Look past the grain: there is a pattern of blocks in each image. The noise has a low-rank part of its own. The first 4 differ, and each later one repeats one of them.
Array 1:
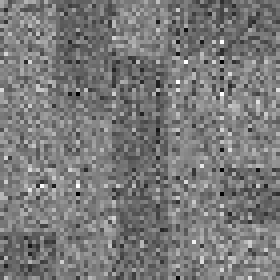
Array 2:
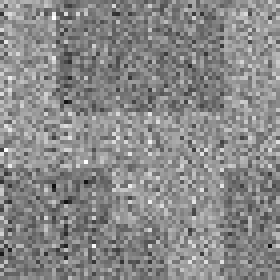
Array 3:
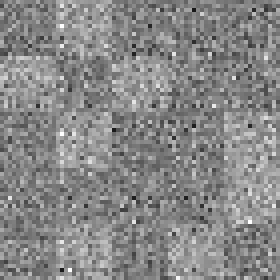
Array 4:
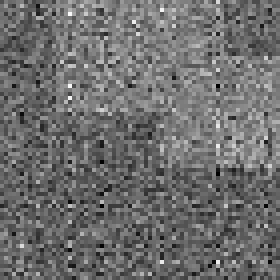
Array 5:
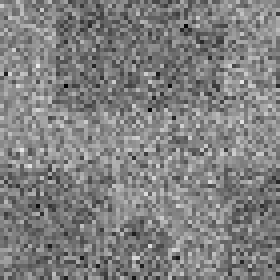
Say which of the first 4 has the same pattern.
2
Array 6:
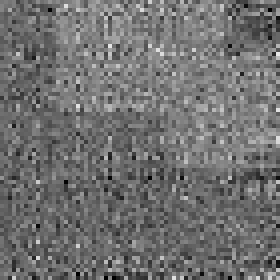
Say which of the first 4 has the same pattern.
4
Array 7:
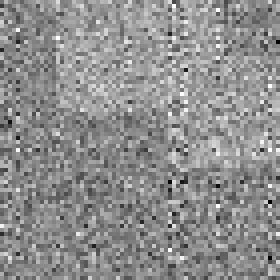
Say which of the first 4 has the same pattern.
4
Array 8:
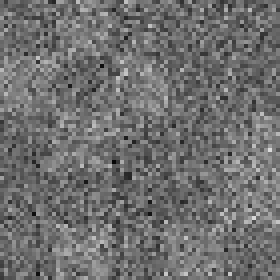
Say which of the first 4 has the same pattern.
3
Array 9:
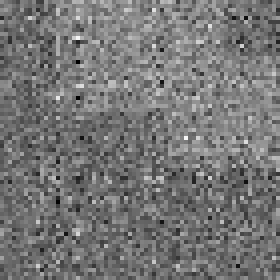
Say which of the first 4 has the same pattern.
4
